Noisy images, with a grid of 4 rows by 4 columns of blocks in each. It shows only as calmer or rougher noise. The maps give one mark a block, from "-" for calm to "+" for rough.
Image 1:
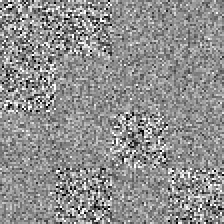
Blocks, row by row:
+ + - -
+ - - -
- - + -
- + - +
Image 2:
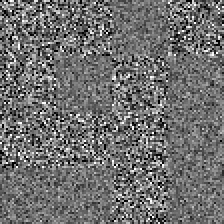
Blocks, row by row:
+ + - +
+ - + -
+ + + -
- - + -
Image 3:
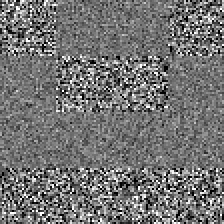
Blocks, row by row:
+ - - +
- + + -
- - - -
+ + + +
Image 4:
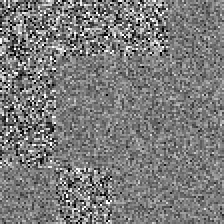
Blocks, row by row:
+ + + -
+ - - -
+ - - -
- + - -
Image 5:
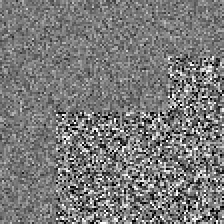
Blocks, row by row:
- - - -
- - - +
- + + +
- + + +
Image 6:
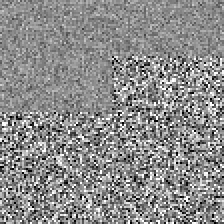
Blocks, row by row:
- - - -
- - + +
+ + + +
+ + + +
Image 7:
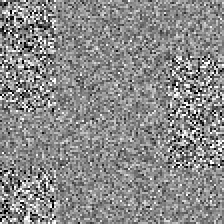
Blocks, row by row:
+ - - -
+ - - +
- - - +
+ - - -
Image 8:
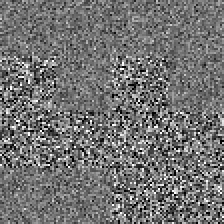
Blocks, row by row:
- - - -
+ - + -
+ + + +
- - + +
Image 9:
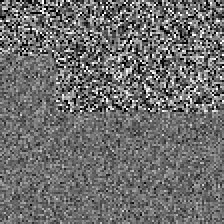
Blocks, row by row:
+ + + +
- + + +
- - - -
- - - -
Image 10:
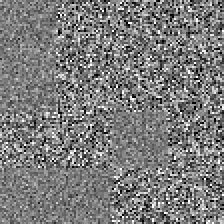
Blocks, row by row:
- + + +
- + + +
+ + - +
- - + +
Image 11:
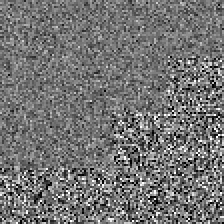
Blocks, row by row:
- - - -
- - - +
- - + +
+ + + +
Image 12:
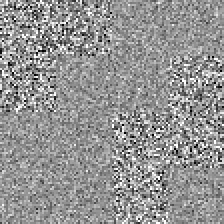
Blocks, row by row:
+ + - -
+ - - +
- - + +
- - + -
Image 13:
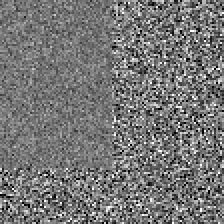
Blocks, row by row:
- - + +
- - + +
- - + +
+ + + +
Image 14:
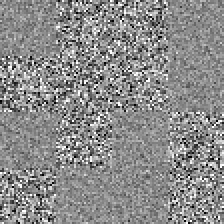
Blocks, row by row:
- + + -
+ + + -
- + - +
+ - - +
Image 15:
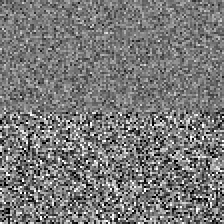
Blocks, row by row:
- - - -
- - - -
+ + + +
+ + + +
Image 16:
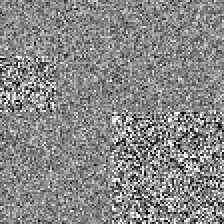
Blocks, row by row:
- - - -
+ - - -
- - + +
- - + +
